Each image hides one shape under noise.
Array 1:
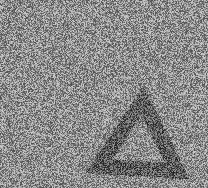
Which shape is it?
triangle frame
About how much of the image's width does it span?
half
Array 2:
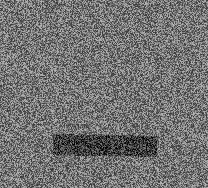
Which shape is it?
bar
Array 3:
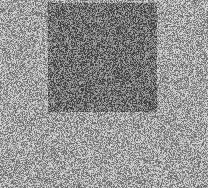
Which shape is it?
square
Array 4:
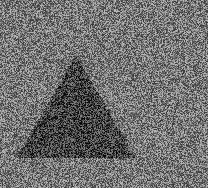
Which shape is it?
triangle
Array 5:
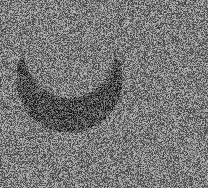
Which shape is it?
crescent
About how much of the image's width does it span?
half
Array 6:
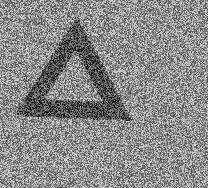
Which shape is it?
triangle frame
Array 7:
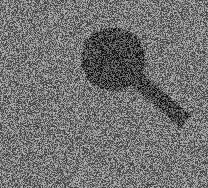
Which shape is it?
lollipop
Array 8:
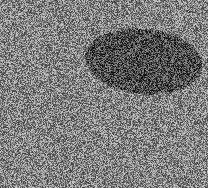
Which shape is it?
ellipse
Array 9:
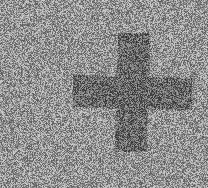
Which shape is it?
cross
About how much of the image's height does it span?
two thirds
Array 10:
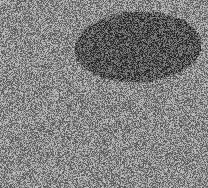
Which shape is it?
ellipse
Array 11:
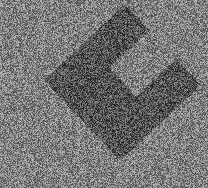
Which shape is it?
square with a notch
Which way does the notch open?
up and right
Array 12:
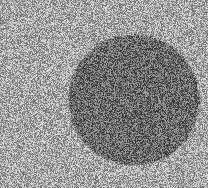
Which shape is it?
disc
